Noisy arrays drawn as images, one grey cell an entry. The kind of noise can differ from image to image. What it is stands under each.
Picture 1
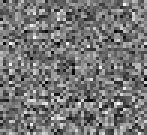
low rank plus noise
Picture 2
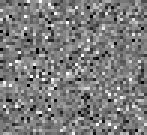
heavy tails
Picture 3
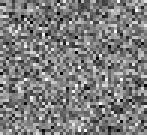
independent entries
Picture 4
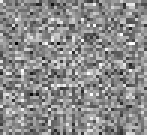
low rank plus noise
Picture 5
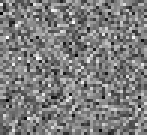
independent entries
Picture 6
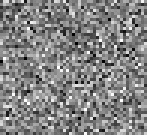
independent entries
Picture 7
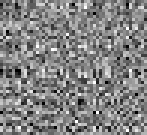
low rank plus noise
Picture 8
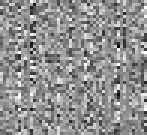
columns of uneven size
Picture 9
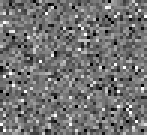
heavy tails
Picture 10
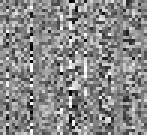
columns of uneven size
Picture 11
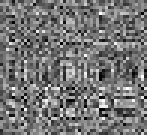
low rank plus noise
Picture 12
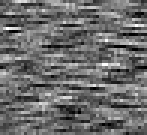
streaked along the rows
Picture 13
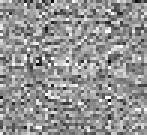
low rank plus noise
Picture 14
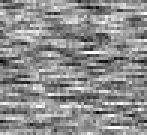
streaked along the rows
